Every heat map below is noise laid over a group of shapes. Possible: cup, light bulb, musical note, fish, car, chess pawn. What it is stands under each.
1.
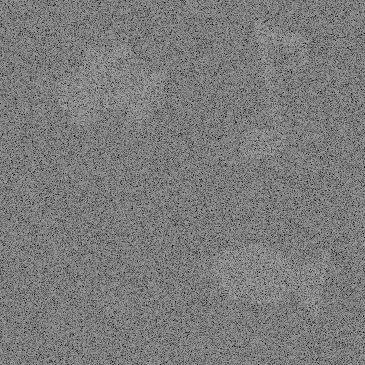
top left: car; top right: musical note; bottom right: fish
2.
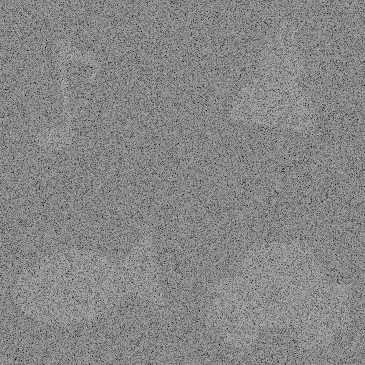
top left: musical note; top right: chess pawn; bottom left: fish; bottom right: car
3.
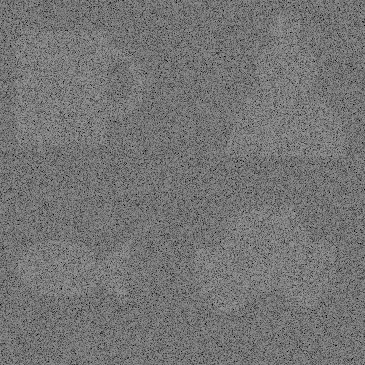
top left: cup; top right: chess pawn; bottom left: fish; bottom right: car
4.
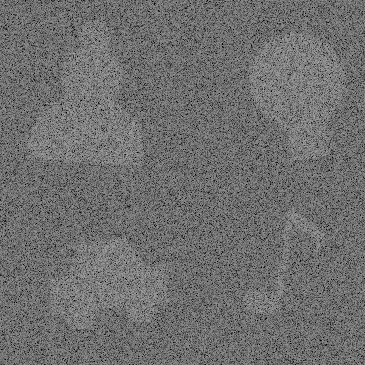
top left: chess pawn; top right: light bulb; bottom left: car; bottom right: musical note
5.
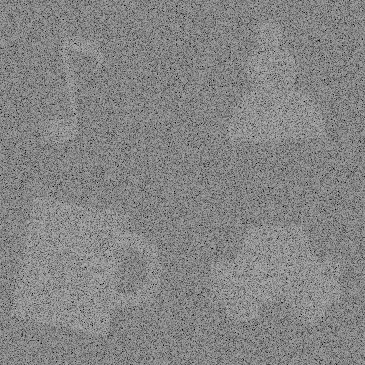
top left: musical note; top right: chess pawn; bottom left: cup; bottom right: car
